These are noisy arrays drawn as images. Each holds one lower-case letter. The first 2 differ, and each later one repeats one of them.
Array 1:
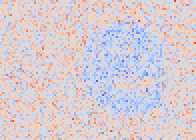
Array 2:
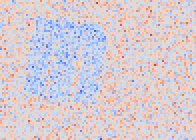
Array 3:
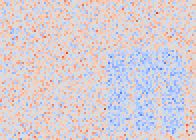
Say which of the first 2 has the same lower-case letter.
2
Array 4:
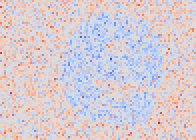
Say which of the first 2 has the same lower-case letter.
1
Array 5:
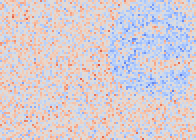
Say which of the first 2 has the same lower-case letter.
1
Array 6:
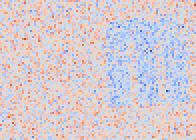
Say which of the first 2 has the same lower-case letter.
2
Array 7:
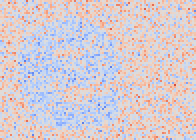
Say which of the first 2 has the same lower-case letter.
1
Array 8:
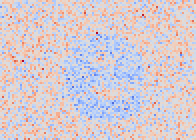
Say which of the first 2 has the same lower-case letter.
1
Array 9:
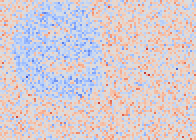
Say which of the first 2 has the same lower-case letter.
1
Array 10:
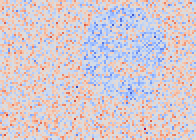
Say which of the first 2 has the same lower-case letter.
1
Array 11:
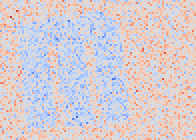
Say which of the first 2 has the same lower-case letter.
2
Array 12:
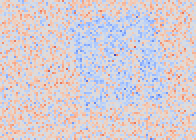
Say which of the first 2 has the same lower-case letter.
2
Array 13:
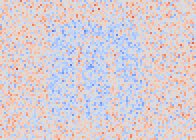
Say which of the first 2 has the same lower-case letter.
2
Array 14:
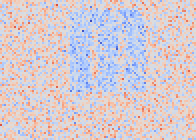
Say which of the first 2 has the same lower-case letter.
2
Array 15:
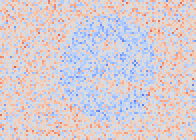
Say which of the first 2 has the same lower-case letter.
1
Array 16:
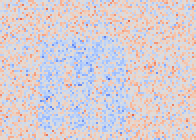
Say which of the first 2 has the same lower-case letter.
2
